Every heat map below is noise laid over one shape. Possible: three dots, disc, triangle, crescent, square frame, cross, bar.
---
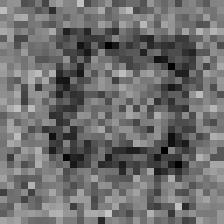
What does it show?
dark square frame
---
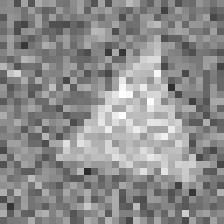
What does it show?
light triangle
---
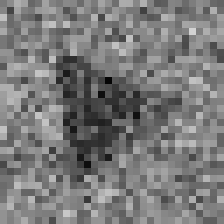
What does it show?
dark triangle
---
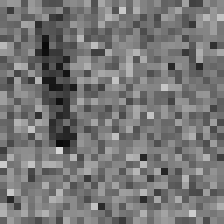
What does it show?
dark bar
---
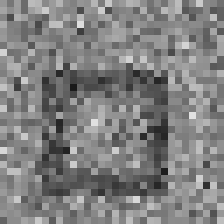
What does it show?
dark square frame
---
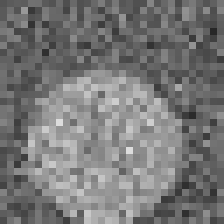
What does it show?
light disc
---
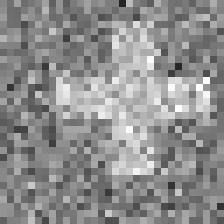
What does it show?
light cross
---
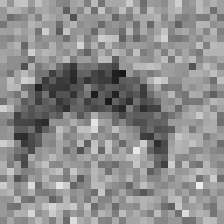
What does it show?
dark crescent
